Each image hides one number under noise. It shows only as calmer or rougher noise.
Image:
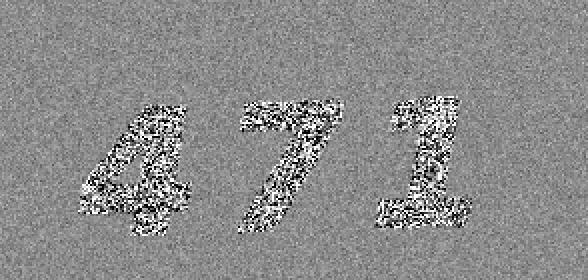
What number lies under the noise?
471
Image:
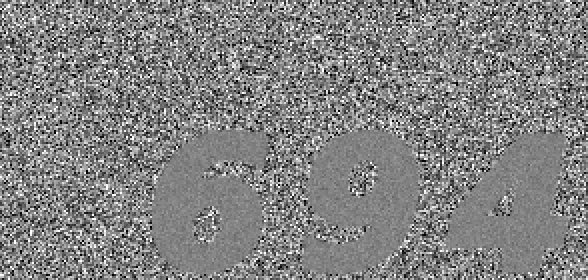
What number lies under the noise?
694
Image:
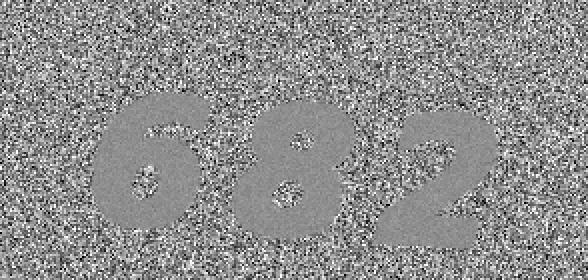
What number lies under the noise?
682
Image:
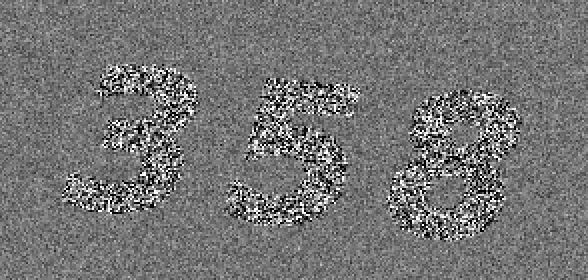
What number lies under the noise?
358
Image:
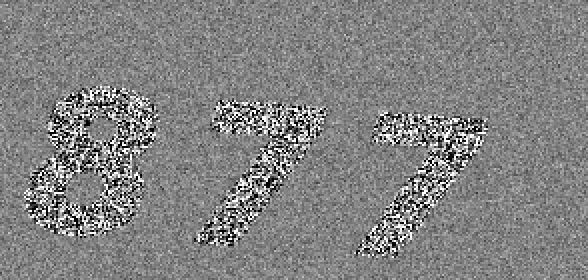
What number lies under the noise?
877
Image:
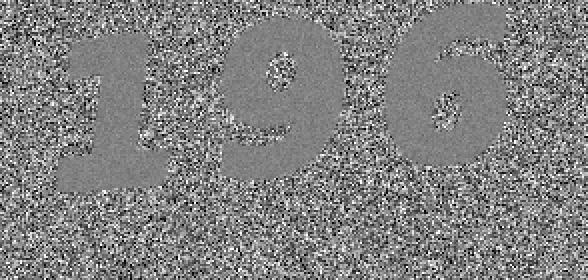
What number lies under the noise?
196
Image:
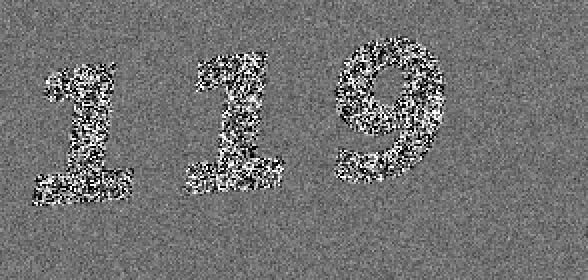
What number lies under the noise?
119
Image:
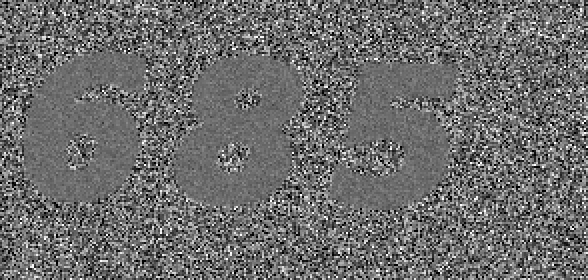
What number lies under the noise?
685
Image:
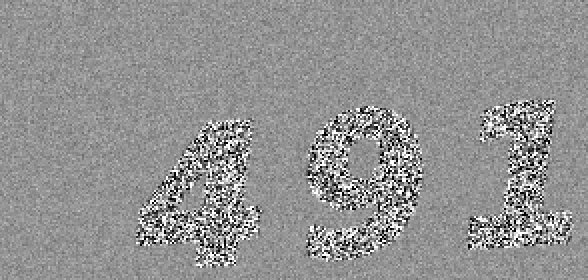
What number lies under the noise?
491
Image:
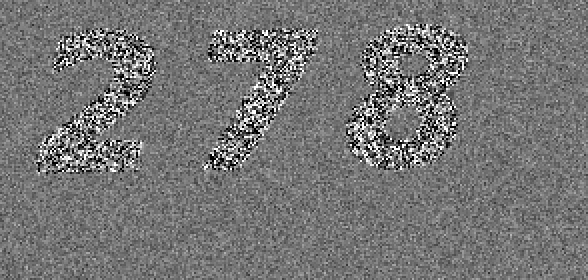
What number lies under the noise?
278
